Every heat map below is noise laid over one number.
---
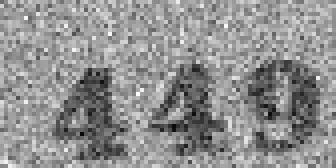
449
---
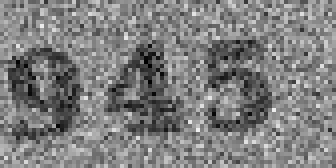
945
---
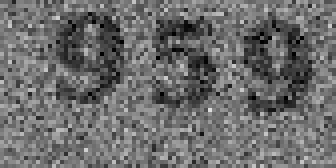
959
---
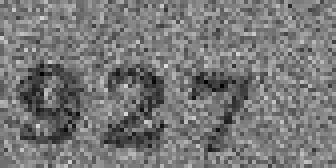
927
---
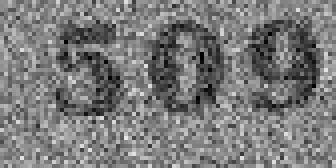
509
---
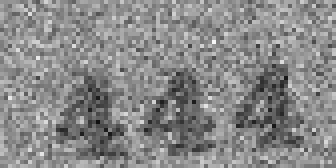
444
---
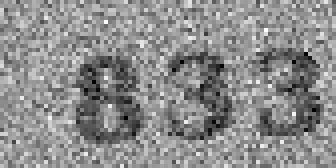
833
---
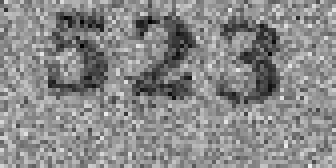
523
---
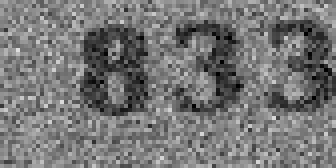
833
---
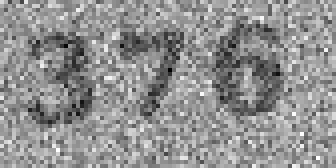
376
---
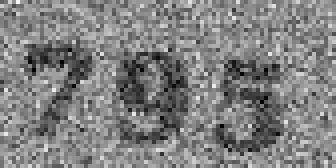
795
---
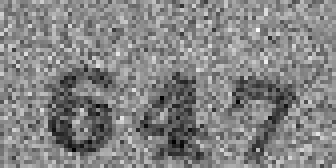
647
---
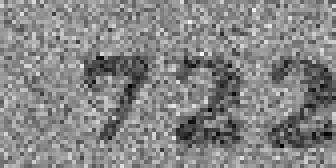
722
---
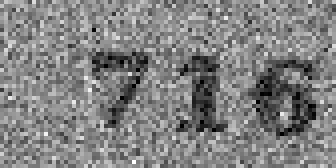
716
